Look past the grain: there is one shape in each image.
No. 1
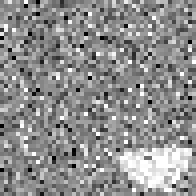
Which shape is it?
half disc
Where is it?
bottom right
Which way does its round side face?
down
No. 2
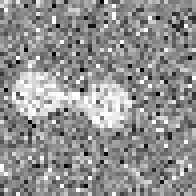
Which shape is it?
dumbbell
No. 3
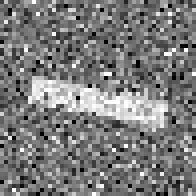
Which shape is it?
bar
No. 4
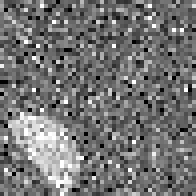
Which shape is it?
half disc
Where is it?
bottom left
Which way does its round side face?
up and right
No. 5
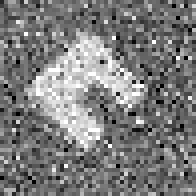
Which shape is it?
square with a notch
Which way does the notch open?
down and right
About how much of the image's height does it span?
two thirds
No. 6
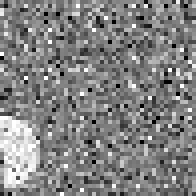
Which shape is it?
half disc
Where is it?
bottom left
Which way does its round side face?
right
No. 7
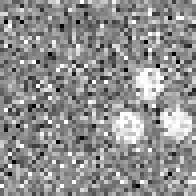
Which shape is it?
three dots
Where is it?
middle right
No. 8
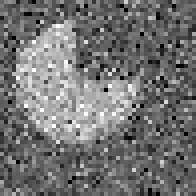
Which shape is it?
disc with a wedge cut out
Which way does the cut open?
up and right
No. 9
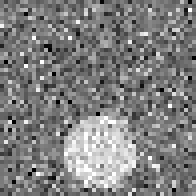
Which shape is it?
disc
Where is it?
bottom middle
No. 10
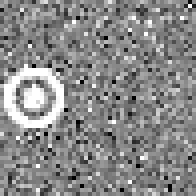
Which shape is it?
bullseye
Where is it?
middle left
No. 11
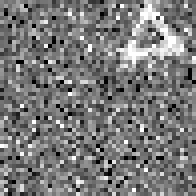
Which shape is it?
triangle frame
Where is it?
top right
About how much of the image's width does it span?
a third
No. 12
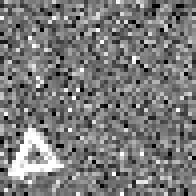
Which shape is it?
triangle frame
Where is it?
bottom left
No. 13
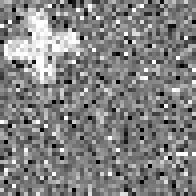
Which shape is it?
cross
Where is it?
top left
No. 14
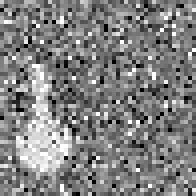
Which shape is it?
lollipop
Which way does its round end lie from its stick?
down
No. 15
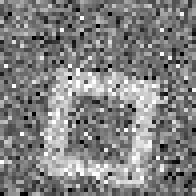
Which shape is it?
square frame
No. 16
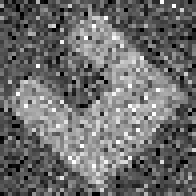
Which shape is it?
square with a notch
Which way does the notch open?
up and left
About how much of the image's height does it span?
nearly all
